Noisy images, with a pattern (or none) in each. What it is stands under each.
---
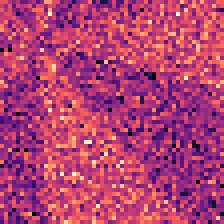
spokes from one point
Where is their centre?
top left
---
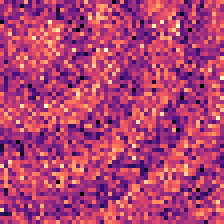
rings round one point
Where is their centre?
top left
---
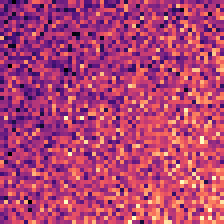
a smooth slope
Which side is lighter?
bottom right
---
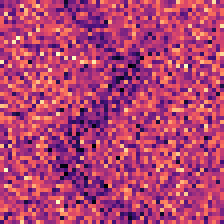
a wavy band
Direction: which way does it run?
top to bottom
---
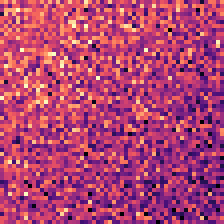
a smooth slope
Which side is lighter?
top left
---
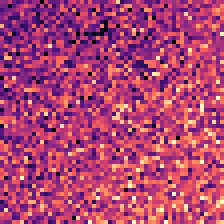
a smooth slope
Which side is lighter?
bottom right
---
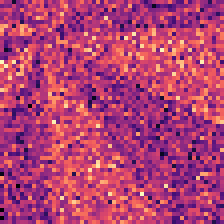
spokes from one point
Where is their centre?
top left
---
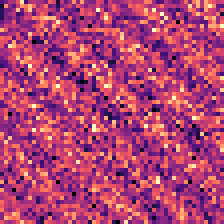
diagonal stripes
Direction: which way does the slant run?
top left to bottom right
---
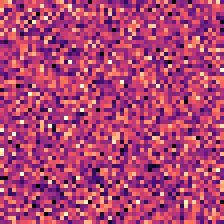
only noise
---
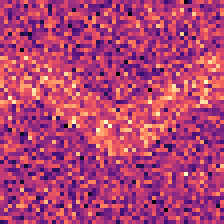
a wavy band
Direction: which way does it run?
left to right
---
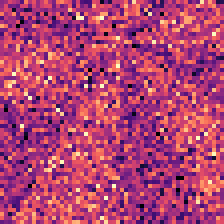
spokes from one point
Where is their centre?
top middle
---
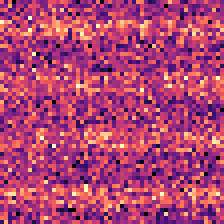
horizontal stripes
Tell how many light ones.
4
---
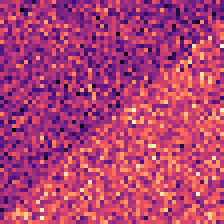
a sharp edge
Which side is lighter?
bottom right
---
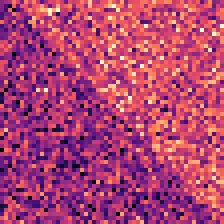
a sharp edge
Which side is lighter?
top right
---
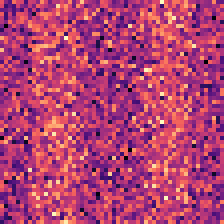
vertical stripes
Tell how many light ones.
2
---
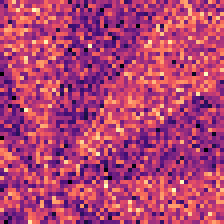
spokes from one point
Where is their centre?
bottom left
